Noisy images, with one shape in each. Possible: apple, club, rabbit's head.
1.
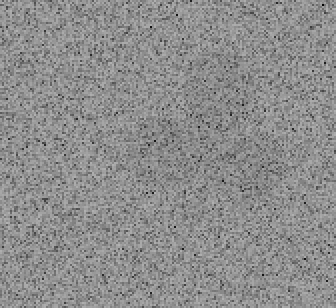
club
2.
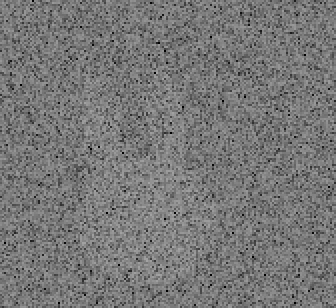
rabbit's head
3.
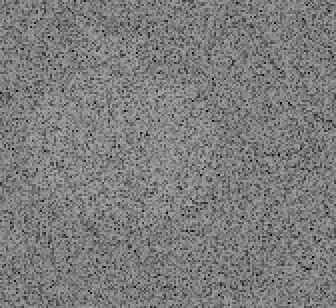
apple
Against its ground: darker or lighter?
lighter
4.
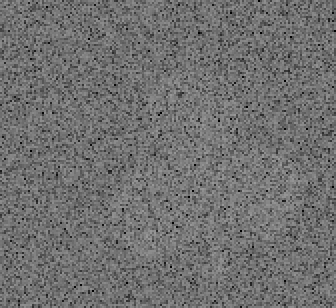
club
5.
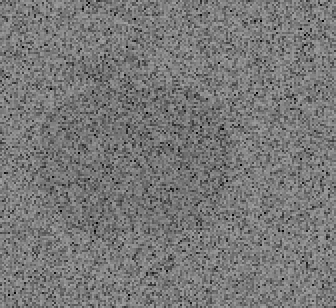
apple
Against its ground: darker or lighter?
darker
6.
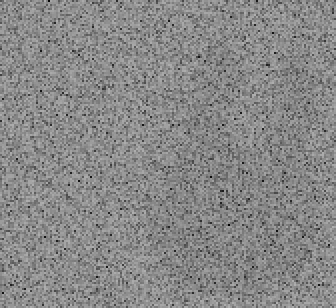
rabbit's head
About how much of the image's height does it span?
nearly all
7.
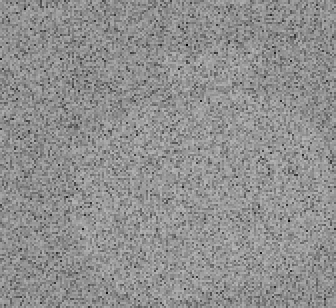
apple
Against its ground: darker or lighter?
lighter
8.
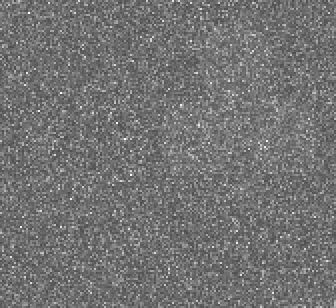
club
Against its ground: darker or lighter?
lighter
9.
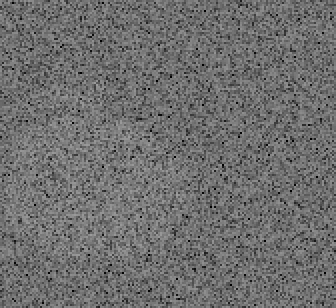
apple
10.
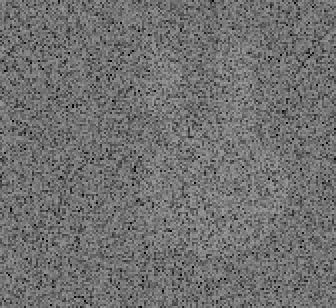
rabbit's head
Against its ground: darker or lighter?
lighter
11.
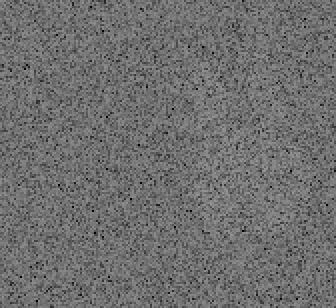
rabbit's head
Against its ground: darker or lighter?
lighter
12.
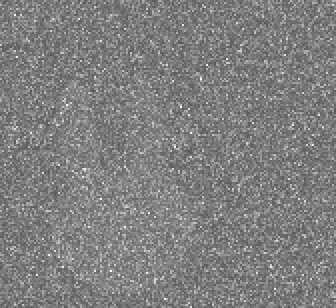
rabbit's head
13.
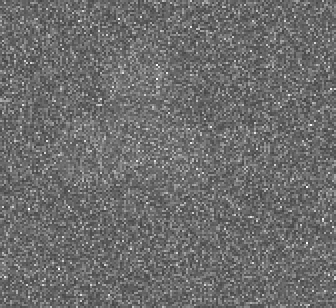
club
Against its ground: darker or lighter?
lighter
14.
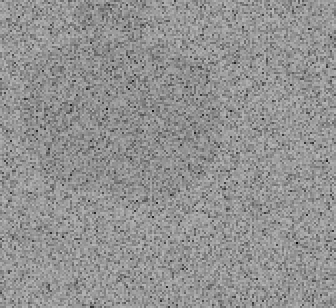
apple
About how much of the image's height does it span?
two thirds
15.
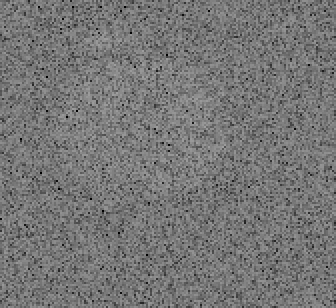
apple
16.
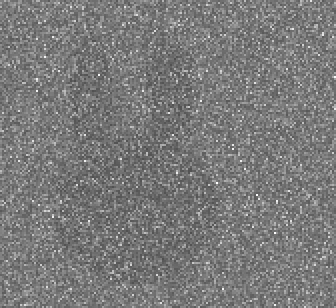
rabbit's head
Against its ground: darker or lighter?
darker
